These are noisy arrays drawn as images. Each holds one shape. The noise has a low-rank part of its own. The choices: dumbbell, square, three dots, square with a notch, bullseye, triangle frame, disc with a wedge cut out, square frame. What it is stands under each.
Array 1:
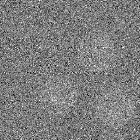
three dots
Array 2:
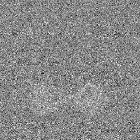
dumbbell
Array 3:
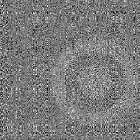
bullseye
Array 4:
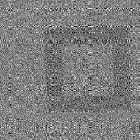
square frame
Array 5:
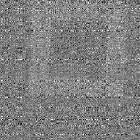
square frame
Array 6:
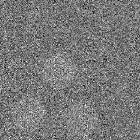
three dots
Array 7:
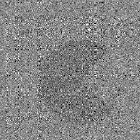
disc with a wedge cut out
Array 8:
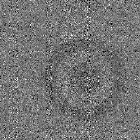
bullseye
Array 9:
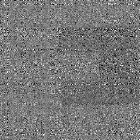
square with a notch
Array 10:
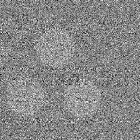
three dots
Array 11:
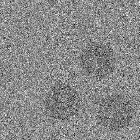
three dots
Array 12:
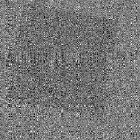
square
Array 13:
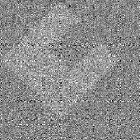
square with a notch
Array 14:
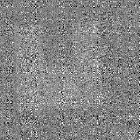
square with a notch
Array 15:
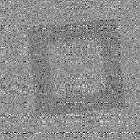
square frame
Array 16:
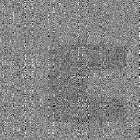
square with a notch
